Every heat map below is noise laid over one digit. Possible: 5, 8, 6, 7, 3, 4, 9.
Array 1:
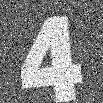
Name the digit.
4
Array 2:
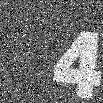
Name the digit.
4
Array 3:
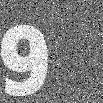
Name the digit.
9
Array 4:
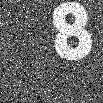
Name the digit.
8
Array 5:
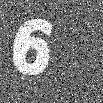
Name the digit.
6
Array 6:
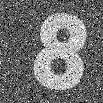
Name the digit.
8
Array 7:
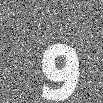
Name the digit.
9
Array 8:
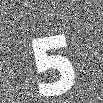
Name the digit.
5
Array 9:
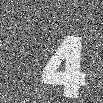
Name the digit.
4
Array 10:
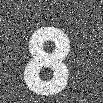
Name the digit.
8
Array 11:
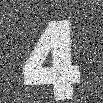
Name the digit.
4
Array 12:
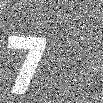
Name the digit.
7
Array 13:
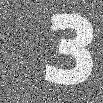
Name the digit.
3
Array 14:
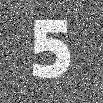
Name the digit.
5
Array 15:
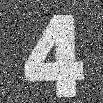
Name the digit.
4
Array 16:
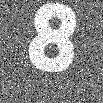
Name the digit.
8
